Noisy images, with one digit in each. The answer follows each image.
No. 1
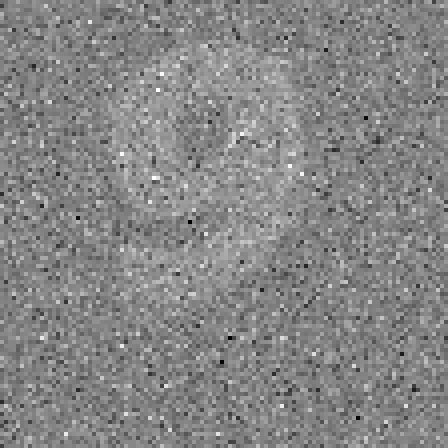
light 9
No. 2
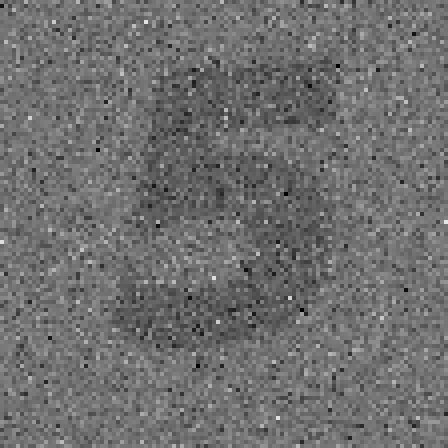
dark 5
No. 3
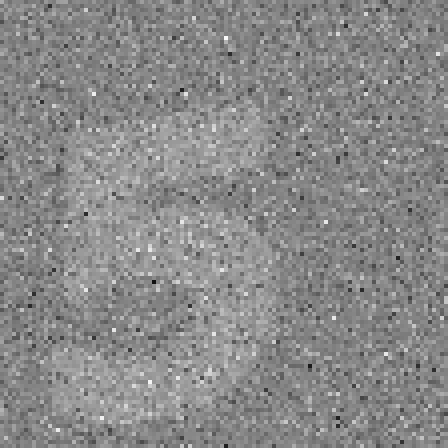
light 5
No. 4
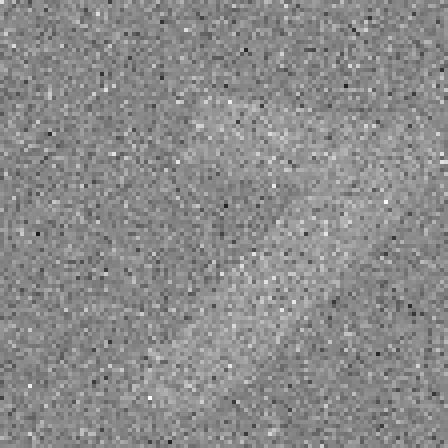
light 7
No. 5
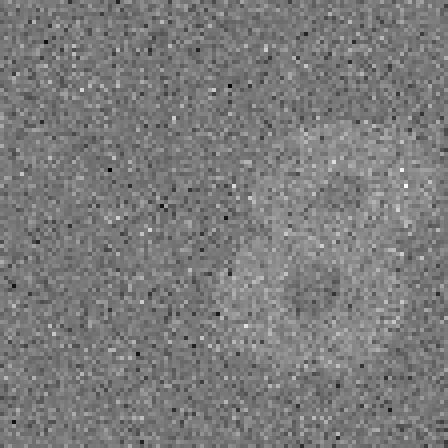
light 8
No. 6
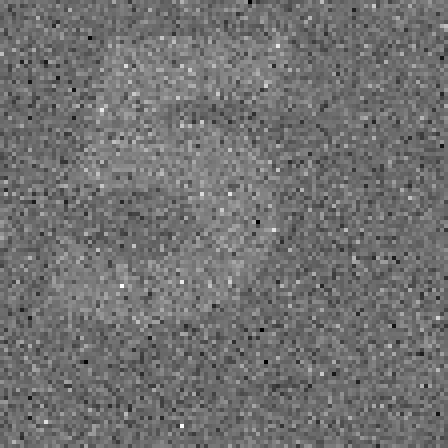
light 5
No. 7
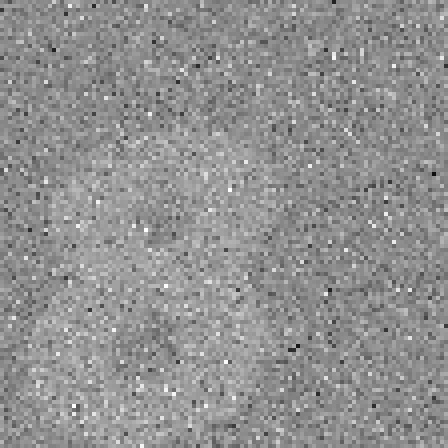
light 8
